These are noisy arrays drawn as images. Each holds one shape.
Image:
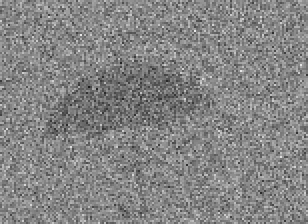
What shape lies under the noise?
umbrella
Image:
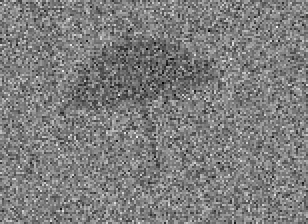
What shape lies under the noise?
umbrella
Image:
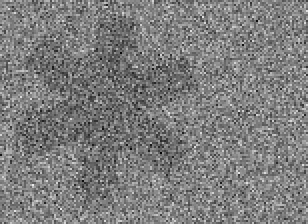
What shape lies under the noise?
asterisk
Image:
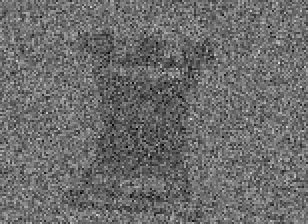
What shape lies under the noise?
chess rook
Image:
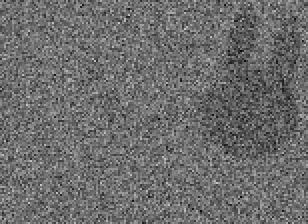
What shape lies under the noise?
rabbit's head
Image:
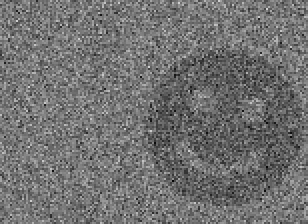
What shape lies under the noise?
smiling face
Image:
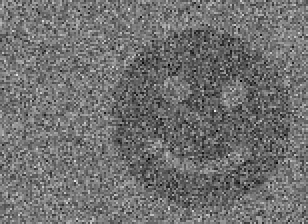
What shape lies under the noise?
smiling face
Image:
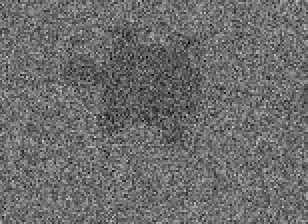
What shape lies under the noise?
turtle
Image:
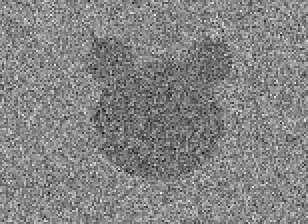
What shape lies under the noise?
bear's head
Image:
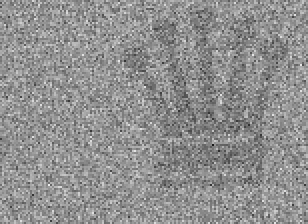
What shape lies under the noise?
chess queen
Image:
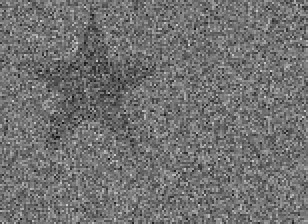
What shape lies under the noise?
star
